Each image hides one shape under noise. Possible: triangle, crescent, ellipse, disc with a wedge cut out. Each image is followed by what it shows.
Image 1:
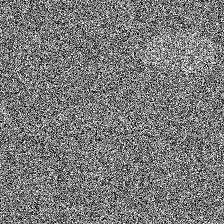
ellipse
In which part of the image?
top right
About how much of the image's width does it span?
a third
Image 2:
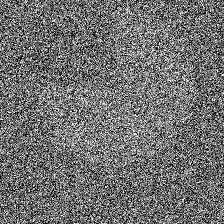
disc with a wedge cut out
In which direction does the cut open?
up and left
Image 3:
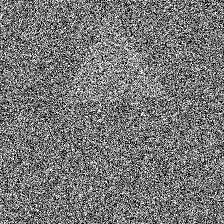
triangle
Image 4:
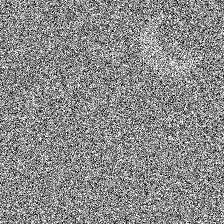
crescent
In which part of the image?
top right
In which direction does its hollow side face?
up and right
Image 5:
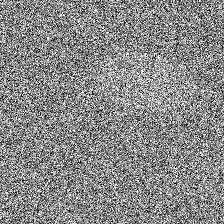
ellipse
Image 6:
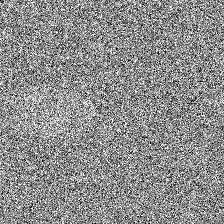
ellipse
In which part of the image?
middle left
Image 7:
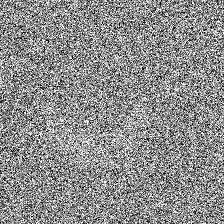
crescent
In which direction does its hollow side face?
up
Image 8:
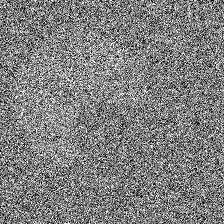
disc with a wedge cut out
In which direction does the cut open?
down and right
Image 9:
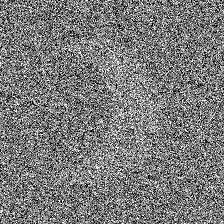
crescent
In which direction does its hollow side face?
left
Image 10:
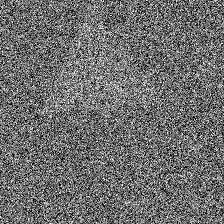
triangle
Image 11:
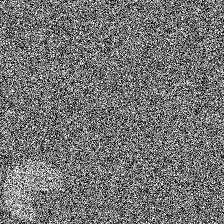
disc with a wedge cut out
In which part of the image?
bottom left
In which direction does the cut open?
down and right
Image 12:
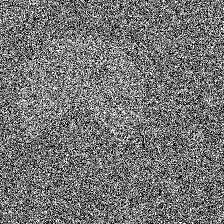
disc with a wedge cut out
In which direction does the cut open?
down
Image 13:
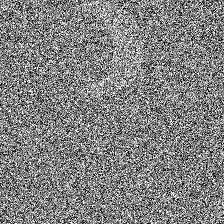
crescent
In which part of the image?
top middle
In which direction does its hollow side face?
left
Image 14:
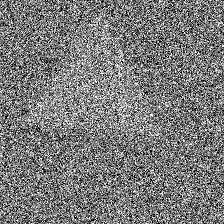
triangle
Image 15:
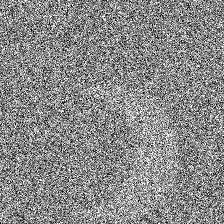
crescent
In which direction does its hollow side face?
left
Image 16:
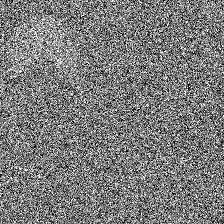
disc with a wedge cut out
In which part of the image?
top left
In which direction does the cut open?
down
